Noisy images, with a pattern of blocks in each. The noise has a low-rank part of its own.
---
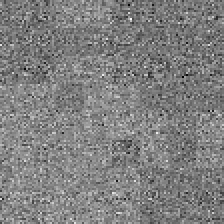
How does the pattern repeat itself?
mirrored about the diagonal from the bottom left
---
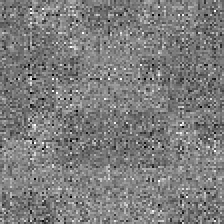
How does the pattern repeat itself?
left and right mirror each other
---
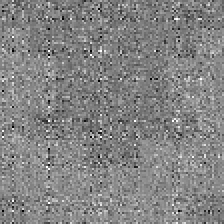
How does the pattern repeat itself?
left and right mirror each other
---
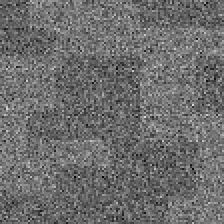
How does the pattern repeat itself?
no symmetry
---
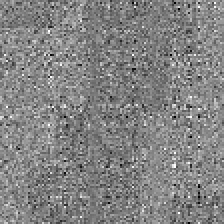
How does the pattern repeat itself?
the same after a half turn
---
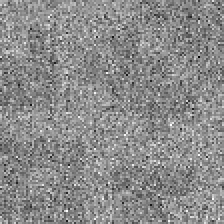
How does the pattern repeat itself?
mirrored about the diagonal from the bottom left
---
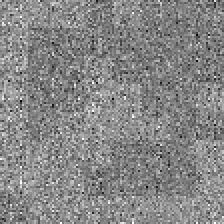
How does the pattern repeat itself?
mirrored about the diagonal from the bottom left
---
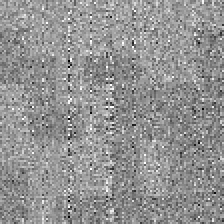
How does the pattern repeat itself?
no symmetry
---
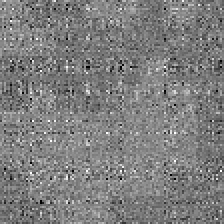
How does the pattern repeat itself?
no symmetry
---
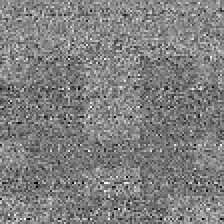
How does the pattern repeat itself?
left and right mirror each other
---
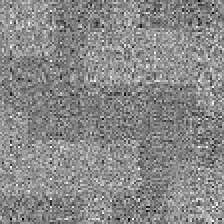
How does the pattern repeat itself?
the same after a half turn
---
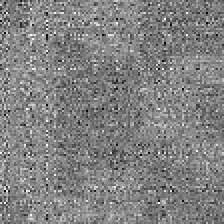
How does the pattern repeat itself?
top and bottom mirror each other
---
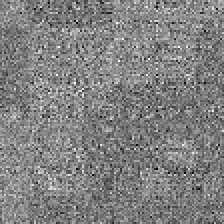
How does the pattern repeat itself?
mirrored about the diagonal from the top left
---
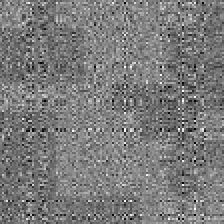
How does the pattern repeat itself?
no symmetry
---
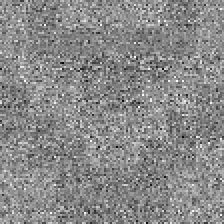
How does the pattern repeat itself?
left and right mirror each other
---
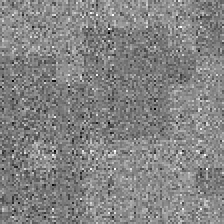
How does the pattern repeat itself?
no symmetry
